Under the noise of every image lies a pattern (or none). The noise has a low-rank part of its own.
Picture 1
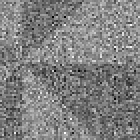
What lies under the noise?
spokes from one point
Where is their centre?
middle left
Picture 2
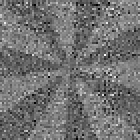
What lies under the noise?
spokes from one point
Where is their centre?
centre
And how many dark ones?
7
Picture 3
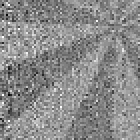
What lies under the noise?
spokes from one point
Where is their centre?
top right
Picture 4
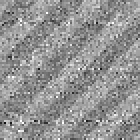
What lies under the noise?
diagonal stripes
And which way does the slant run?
bottom left to top right
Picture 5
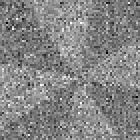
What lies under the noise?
spokes from one point
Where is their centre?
centre
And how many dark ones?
4
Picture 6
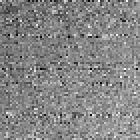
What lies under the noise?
a smooth slope
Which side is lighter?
bottom right
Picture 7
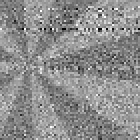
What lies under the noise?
spokes from one point
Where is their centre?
middle left
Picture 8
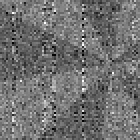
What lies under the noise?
spokes from one point
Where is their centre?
middle right
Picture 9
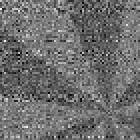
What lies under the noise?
spokes from one point
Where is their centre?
bottom right
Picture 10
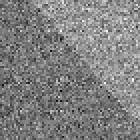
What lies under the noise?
a sharp edge
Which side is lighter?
top right
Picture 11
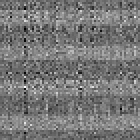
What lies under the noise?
horizontal stripes
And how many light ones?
4
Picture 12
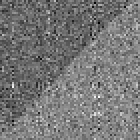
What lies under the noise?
a sharp edge
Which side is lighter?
bottom right
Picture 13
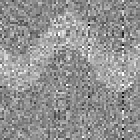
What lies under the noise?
a wavy band
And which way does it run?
left to right
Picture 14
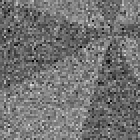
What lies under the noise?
spokes from one point
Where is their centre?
top right
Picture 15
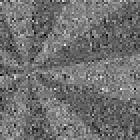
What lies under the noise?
spokes from one point
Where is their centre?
middle left
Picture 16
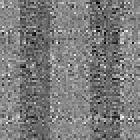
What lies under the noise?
vertical stripes
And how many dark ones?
2
